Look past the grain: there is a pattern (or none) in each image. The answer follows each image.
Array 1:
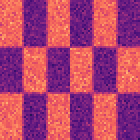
a checkerboard
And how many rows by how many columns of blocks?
3 by 6
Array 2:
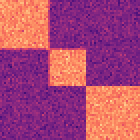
blocks along the diagonal
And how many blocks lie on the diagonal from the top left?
3
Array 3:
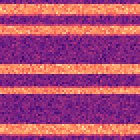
bands of rows
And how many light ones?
5
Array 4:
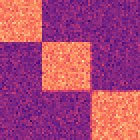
blocks along the diagonal
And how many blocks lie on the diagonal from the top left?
3
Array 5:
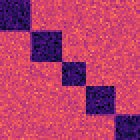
blocks along the diagonal
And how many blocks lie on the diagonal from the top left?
5
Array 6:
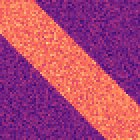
a diagonal band
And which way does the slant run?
top left to bottom right
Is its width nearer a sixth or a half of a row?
a half
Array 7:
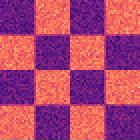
a checkerboard
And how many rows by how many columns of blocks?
4 by 4
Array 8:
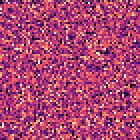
only noise
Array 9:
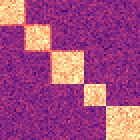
blocks along the diagonal
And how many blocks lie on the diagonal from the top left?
5
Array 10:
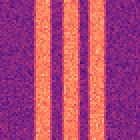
bands of columns
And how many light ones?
3
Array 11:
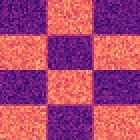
a checkerboard
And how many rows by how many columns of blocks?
4 by 3
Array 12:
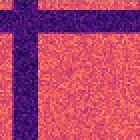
bands of rows crossing bands of columns
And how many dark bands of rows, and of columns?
1 and 1
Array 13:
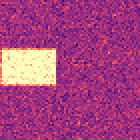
one block
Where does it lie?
middle left
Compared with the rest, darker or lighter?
lighter
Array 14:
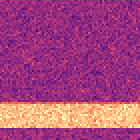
one band of rows
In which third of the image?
bottom
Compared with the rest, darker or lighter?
lighter
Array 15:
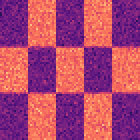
a checkerboard
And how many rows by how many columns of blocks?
3 by 5
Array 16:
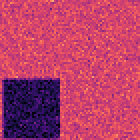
one block
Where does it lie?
bottom left
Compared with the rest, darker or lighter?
darker
